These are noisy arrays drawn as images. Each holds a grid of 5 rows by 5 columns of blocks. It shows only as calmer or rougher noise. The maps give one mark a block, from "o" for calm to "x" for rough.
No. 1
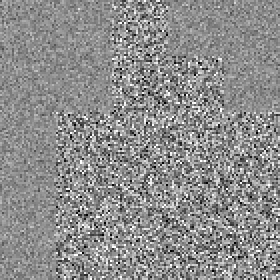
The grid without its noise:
ooxoo
ooxxo
oxxxx
oxxxx
oxxxx
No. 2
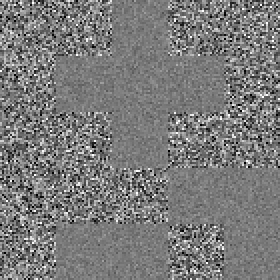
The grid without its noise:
xxoxx
xooox
xxoxx
xxxoo
xooxo
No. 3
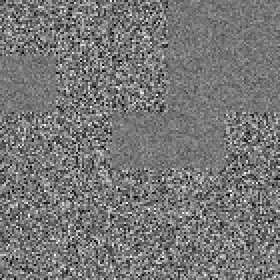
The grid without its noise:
xxxoo
oxxoo
xxoox
xxxxx
xxxxx
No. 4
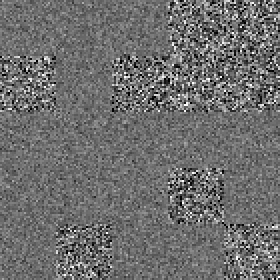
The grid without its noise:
oooxx
xoxxx
ooooo
oooxo
oxoox
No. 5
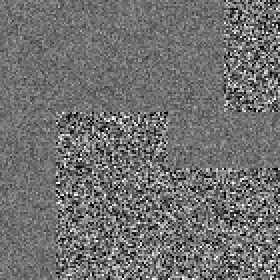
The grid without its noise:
oooox
oooox
oxxoo
oxxxx
oxxxx
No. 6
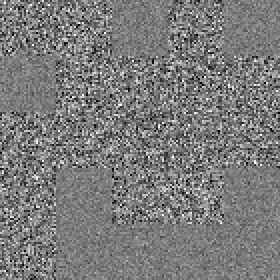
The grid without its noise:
xxoxo
oxxxx
xxxxx
xoxxo
xoooo
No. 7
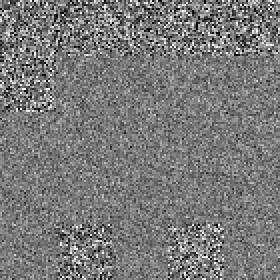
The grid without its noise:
xxxxx
xoooo
ooooo
ooooo
oxoxo
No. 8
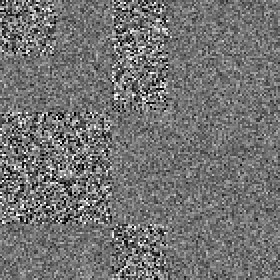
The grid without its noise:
xoxoo
ooxoo
xxooo
xxooo
ooxoo
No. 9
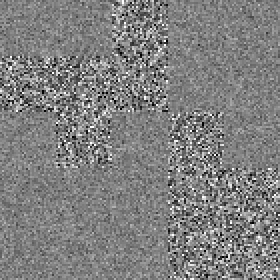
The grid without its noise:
ooxoo
xxxoo
oxoxo
oooxx
oooxx
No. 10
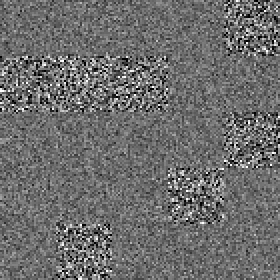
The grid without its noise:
oooox
xxxoo
oooox
oooxo
oxooo
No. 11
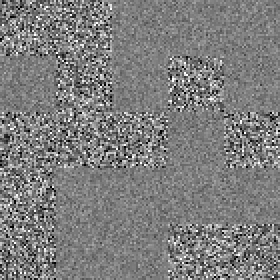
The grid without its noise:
xxooo
oxoxo
xxxox
xoooo
xooxx
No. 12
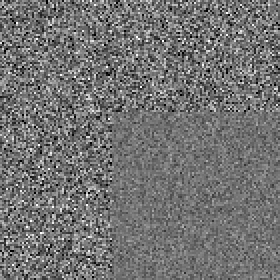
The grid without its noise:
xxxxx
xxxxx
xxooo
xxooo
xxooo
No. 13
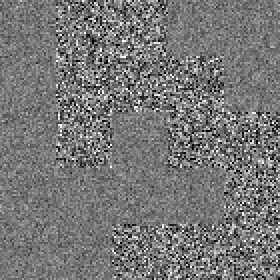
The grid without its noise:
oxxoo
oxxxo
oxoxx
oooox
ooxxx
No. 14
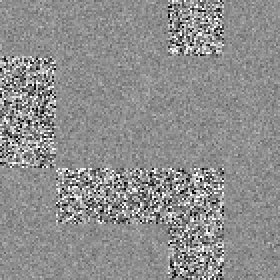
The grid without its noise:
oooxo
xoooo
xoooo
oxxxo
oooxo
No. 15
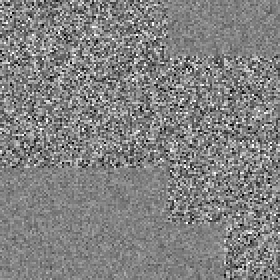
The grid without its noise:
xxxoo
xxxxx
xxxxx
oooxx
oooox
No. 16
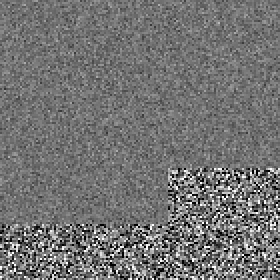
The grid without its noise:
ooooo
ooooo
ooooo
oooxx
xxxxx
